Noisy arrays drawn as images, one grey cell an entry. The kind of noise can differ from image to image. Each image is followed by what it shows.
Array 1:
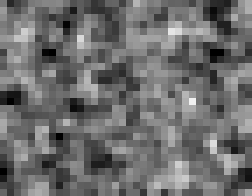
blotchy
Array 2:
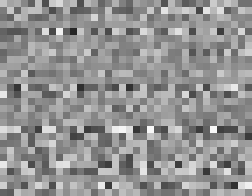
rows of uneven size
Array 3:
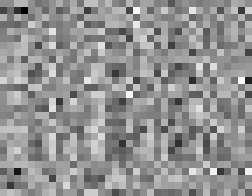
low rank plus noise
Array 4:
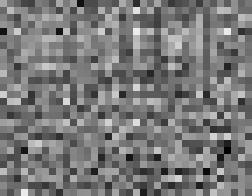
low rank plus noise
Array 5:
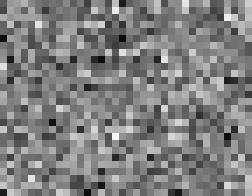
low rank plus noise
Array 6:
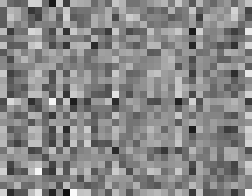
low rank plus noise
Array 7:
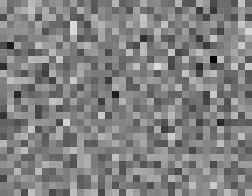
independent entries
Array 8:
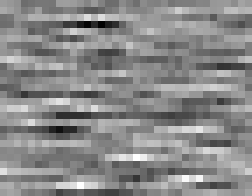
streaked along the rows
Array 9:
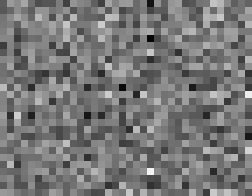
low rank plus noise
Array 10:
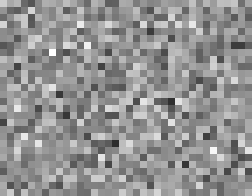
independent entries
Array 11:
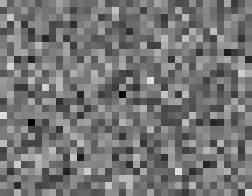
independent entries
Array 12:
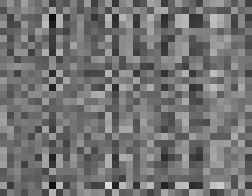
low rank plus noise
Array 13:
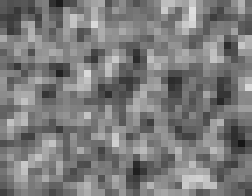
blotchy
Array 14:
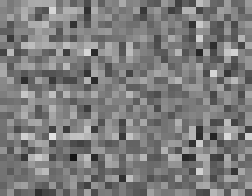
low rank plus noise
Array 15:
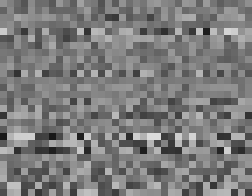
rows of uneven size
